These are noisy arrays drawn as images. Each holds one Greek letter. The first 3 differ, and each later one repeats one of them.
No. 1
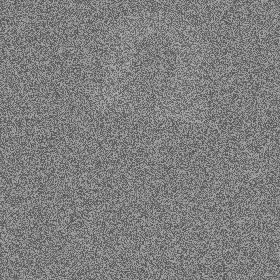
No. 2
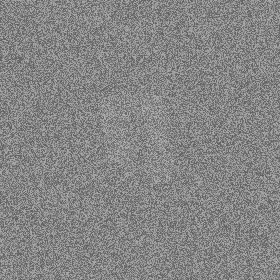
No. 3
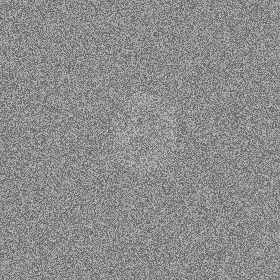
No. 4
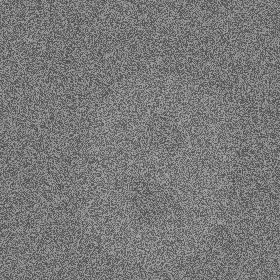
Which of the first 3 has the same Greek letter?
3
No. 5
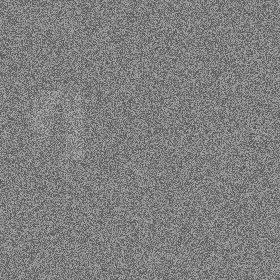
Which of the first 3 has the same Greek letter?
2
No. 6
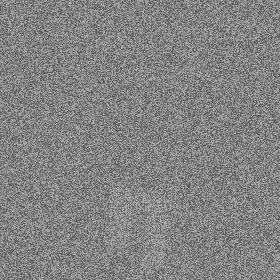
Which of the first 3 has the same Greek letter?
2
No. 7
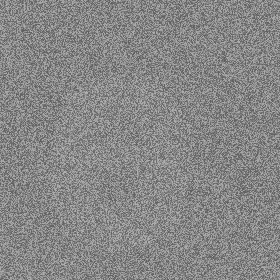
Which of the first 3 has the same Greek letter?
3
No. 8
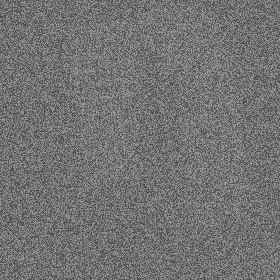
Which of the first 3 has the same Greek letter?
2
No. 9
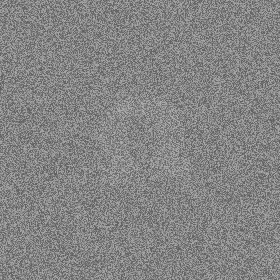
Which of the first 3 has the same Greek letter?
1
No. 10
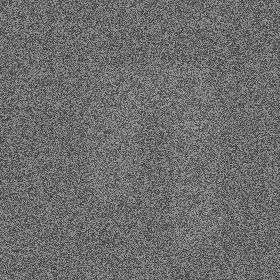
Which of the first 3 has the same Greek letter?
2
